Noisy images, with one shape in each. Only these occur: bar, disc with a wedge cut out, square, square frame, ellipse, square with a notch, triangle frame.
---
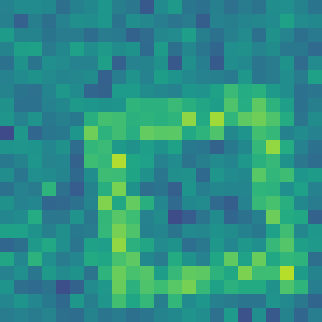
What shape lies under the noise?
square frame
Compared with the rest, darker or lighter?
lighter
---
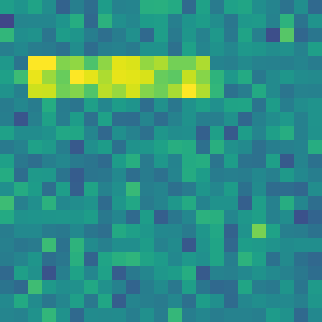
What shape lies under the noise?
bar
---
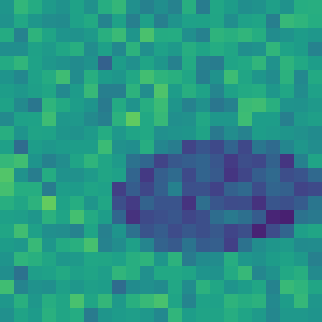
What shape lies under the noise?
ellipse
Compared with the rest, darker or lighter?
darker
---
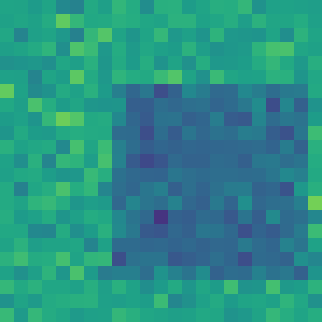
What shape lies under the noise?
square
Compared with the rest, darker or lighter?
darker
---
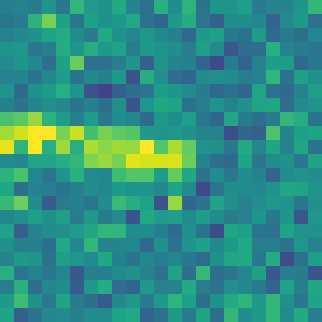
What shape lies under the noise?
bar
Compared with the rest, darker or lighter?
lighter
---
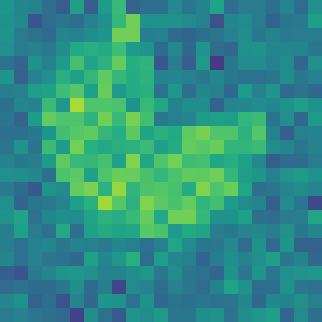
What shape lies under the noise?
disc with a wedge cut out
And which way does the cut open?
up and right
